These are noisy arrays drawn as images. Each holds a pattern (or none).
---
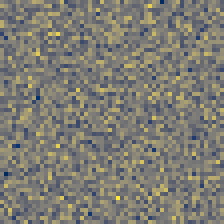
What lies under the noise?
only noise
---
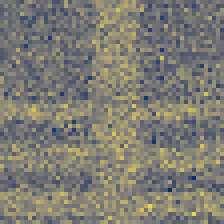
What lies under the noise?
bands of rows crossing bands of columns
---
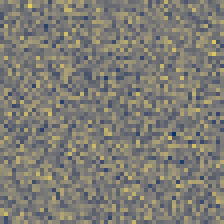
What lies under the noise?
only noise
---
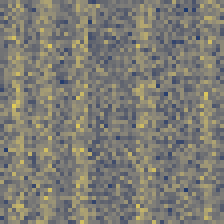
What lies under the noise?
bands of columns
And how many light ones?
5
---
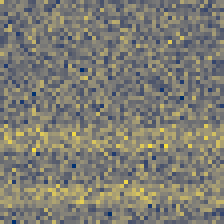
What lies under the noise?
bands of rows
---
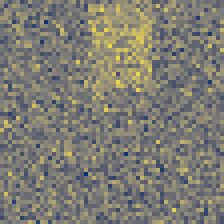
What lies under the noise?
one block
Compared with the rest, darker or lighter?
lighter
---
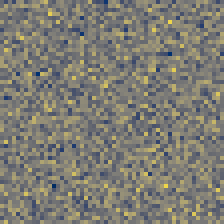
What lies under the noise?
only noise
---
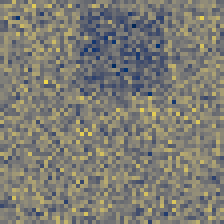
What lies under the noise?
one block
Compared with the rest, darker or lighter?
darker
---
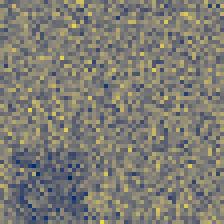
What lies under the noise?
one block
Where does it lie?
bottom left
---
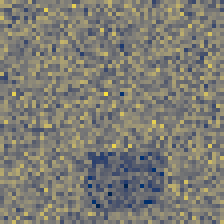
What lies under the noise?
one block
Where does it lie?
bottom middle
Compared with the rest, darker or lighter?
darker
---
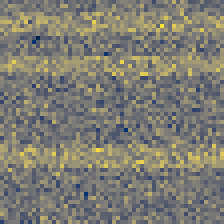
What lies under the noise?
bands of rows
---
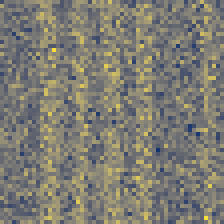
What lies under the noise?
bands of columns
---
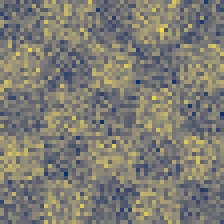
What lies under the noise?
a checkerboard
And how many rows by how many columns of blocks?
5 by 5
